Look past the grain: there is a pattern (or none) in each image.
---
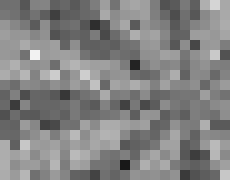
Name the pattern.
spokes from one point
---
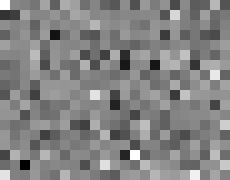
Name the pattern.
only noise
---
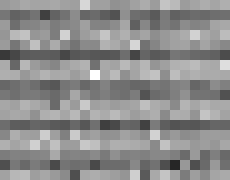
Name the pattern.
horizontal stripes
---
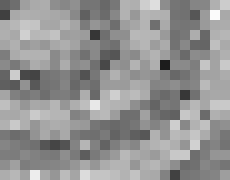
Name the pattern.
rings round one point
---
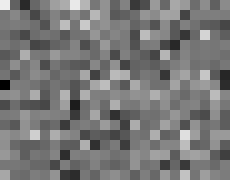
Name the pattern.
only noise
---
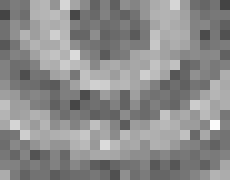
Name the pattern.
rings round one point
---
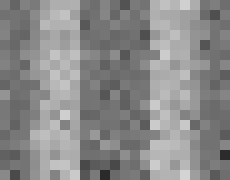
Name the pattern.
vertical stripes
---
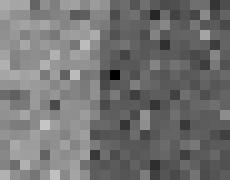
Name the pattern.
a sharp edge
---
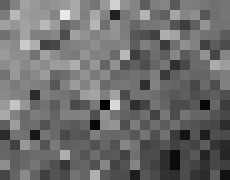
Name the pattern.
a smooth slope
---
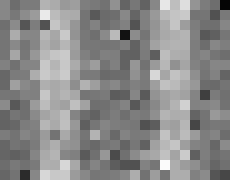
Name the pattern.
vertical stripes
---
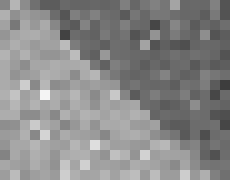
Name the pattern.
a sharp edge
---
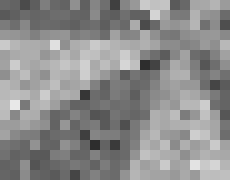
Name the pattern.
spokes from one point
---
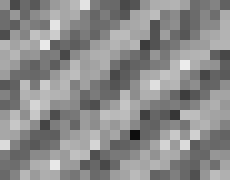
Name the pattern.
diagonal stripes
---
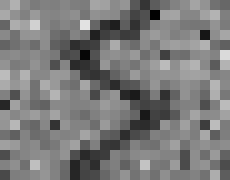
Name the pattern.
a wavy band
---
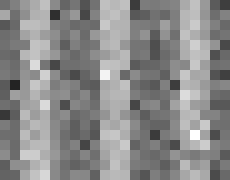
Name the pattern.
vertical stripes
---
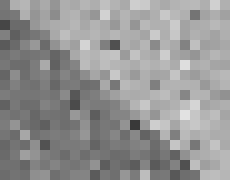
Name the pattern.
a sharp edge
